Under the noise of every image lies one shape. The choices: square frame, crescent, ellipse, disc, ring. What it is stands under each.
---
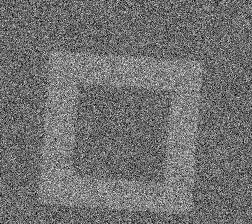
square frame
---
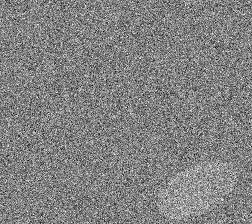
ellipse
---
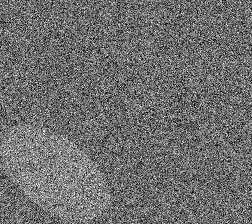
ellipse
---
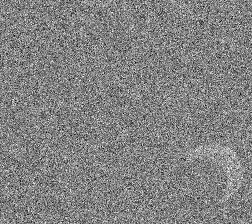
crescent
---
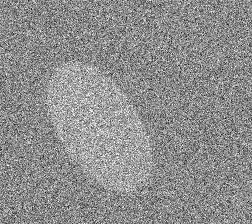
ellipse
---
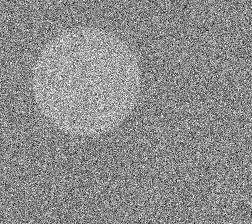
disc
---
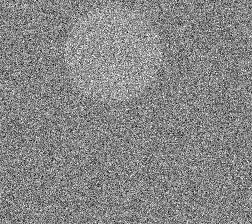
disc
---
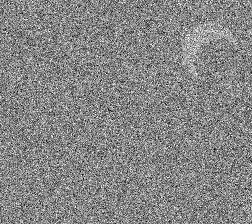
crescent
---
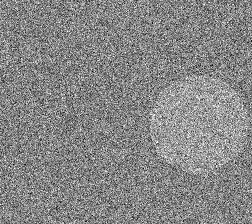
disc
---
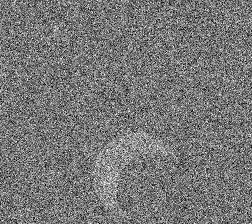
crescent
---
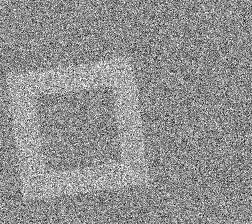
square frame
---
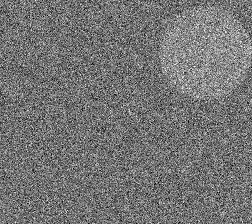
disc
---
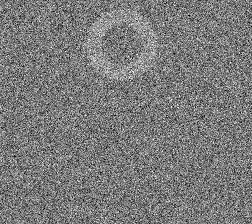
ring
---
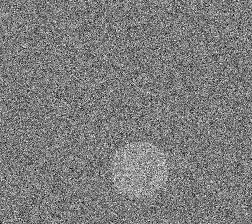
disc
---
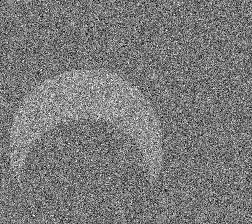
crescent
